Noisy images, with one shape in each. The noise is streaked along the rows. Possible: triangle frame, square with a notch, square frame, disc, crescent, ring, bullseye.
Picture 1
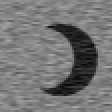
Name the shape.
crescent
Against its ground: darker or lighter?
darker
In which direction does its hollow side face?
left
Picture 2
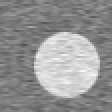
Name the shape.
disc
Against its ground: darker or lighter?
lighter
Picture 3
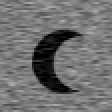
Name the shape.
crescent
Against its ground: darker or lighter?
darker
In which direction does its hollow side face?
right
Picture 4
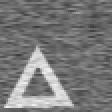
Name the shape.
triangle frame
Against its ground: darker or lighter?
lighter
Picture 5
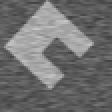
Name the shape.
square with a notch
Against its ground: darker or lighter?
lighter
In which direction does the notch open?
down and right
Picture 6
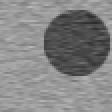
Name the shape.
disc
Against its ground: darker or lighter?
darker
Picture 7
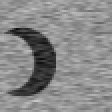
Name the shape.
crescent
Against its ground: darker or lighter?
darker
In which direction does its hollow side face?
left
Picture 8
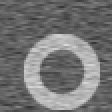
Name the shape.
ring
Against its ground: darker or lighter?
lighter
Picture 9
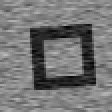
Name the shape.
square frame
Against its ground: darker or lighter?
darker
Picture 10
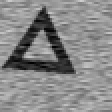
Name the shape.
triangle frame
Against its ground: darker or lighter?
darker
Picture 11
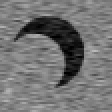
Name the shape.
crescent
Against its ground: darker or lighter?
darker
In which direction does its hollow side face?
down and left
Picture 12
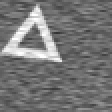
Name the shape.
triangle frame
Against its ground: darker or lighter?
lighter
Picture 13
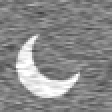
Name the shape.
crescent
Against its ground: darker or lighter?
lighter
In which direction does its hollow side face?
up and right
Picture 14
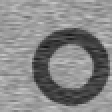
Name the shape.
ring
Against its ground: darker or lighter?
darker
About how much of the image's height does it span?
two thirds
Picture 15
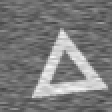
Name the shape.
triangle frame
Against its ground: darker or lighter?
lighter
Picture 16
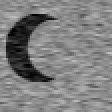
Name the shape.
crescent
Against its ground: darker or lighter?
darker
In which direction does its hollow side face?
right
